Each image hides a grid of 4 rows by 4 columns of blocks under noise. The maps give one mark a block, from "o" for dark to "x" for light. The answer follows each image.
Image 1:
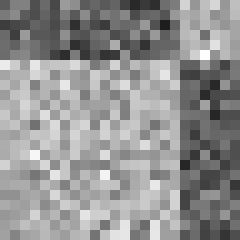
o o o x
x x x o
x x x o
x x x o
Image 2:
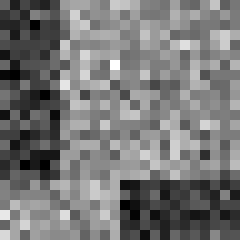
o x x x
o x x x
o x x x
x x o o
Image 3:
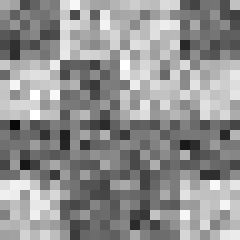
o x x o
x o x x
o o o o
x o o x
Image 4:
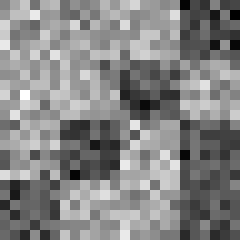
x x x o
x x o x
x o x o
o x x o
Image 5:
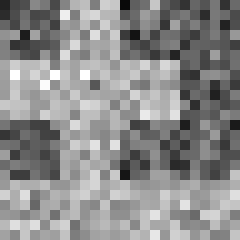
o x o o
x x x o
o x o o
x x x x
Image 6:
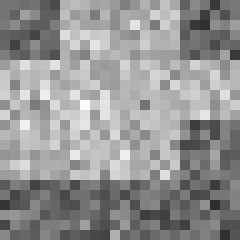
o x x o
x x x x
x x x o
o o o o
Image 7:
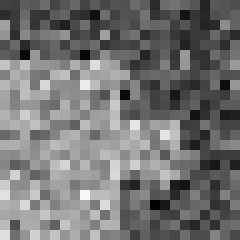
o o o o
x x o o
x x x o
x x o o
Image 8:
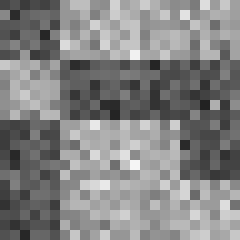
o x x x
x o o o
o x x o
o x x x
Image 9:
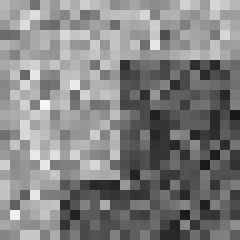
x x x x
x x o o
x x o o
x o o o
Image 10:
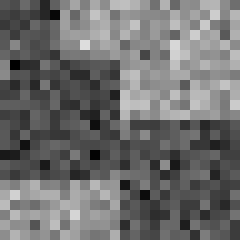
o x x x
o o x x
o o o o
x x o o
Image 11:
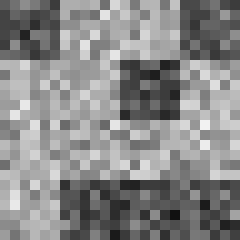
o x x o
x x o x
x x x x
x o o o
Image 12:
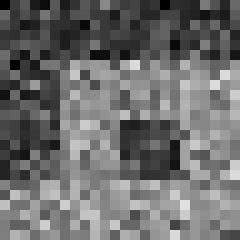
o o o o
o x x x
o x o x
x x x x
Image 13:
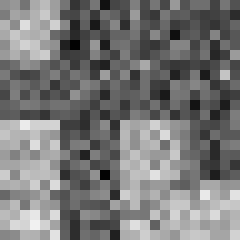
x o o o
o o o o
x o x o
x o x x
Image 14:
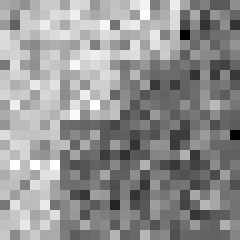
x x x o
x x o o
x o o o
x o o o
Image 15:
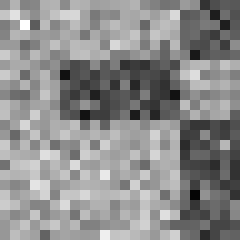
x x x o
x o o x
x x x o
x x x o
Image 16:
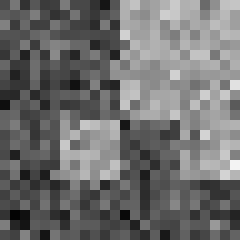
o o x x
o o x x
o x o x
o o o o
